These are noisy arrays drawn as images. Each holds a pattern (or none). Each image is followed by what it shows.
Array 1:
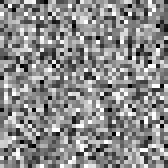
only noise
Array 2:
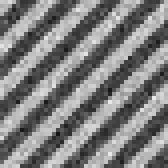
diagonal stripes
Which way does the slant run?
bottom left to top right
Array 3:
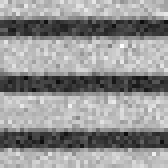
horizontal stripes
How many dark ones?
3
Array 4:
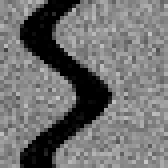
a wavy band
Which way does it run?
top to bottom
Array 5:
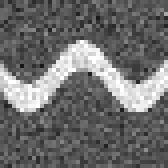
a wavy band
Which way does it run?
left to right
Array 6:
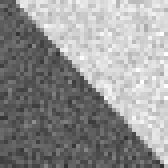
a sharp edge
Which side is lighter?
top right
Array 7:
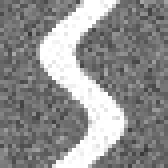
a wavy band
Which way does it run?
top to bottom
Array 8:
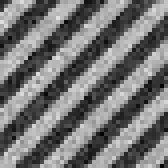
diagonal stripes
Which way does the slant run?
bottom left to top right
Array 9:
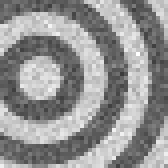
rings round one point
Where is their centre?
middle left
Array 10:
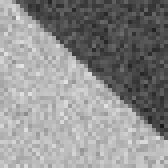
a sharp edge
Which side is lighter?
bottom left
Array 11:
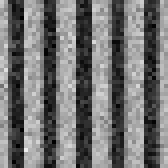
vertical stripes
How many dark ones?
5
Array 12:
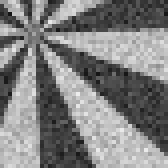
spokes from one point
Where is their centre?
top left
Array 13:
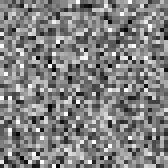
only noise
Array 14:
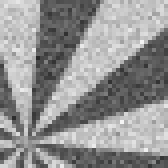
spokes from one point
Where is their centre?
bottom left
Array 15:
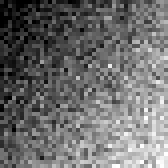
a smooth slope
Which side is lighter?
bottom right
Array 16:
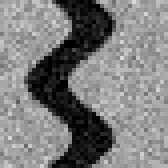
a wavy band
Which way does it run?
top to bottom
